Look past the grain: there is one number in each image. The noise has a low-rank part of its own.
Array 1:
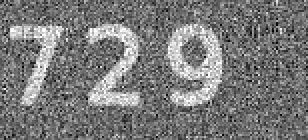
729
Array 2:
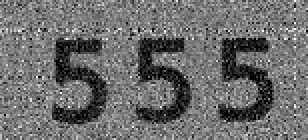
555
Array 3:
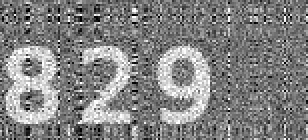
829
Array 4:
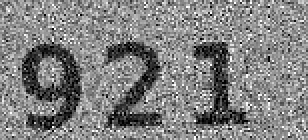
921
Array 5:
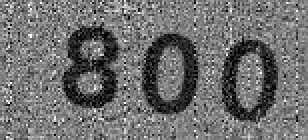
800
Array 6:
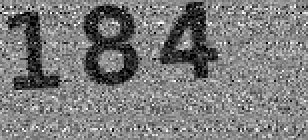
184
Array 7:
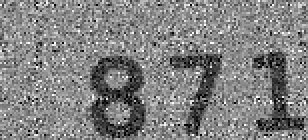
871
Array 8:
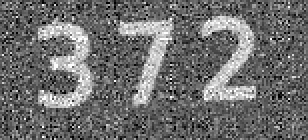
372
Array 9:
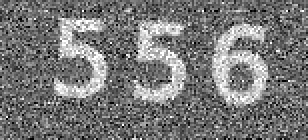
556
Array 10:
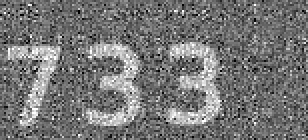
733
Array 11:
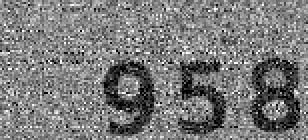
958
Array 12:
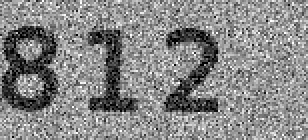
812
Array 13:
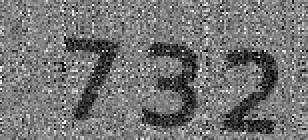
732
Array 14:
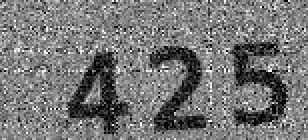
425
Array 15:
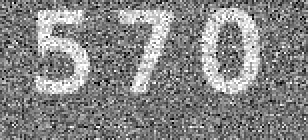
570
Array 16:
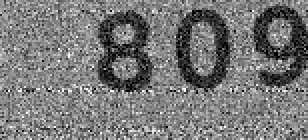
809
